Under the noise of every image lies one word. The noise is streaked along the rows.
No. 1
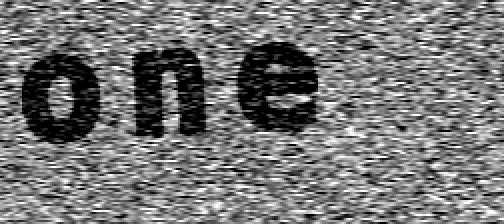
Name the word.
one
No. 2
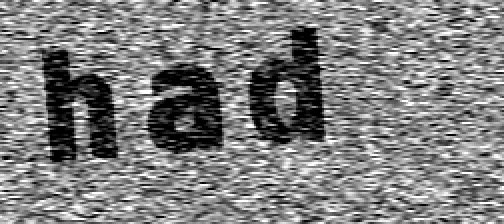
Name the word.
had
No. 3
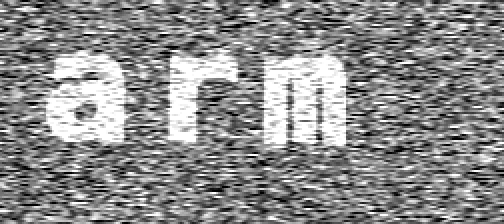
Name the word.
arm
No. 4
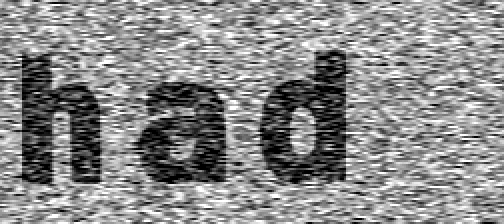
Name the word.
had
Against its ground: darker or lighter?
darker
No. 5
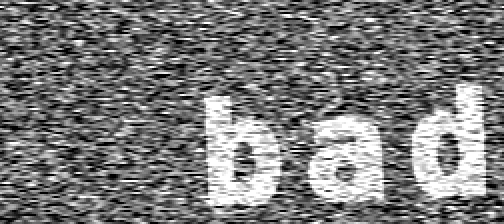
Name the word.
bad
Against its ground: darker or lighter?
lighter
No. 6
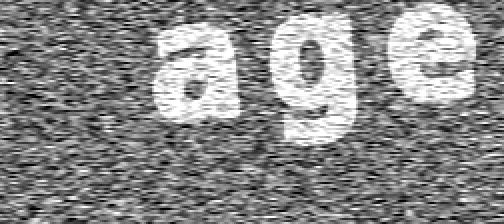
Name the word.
age
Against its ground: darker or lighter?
lighter
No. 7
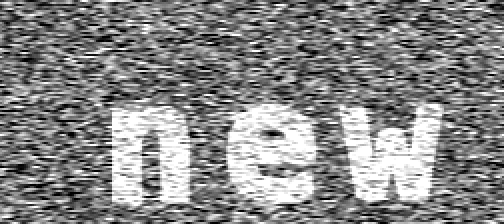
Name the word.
new
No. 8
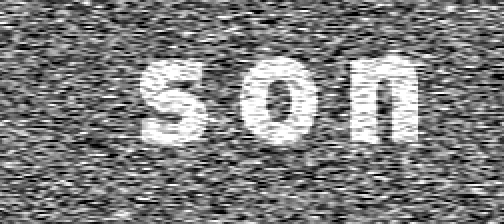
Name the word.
son
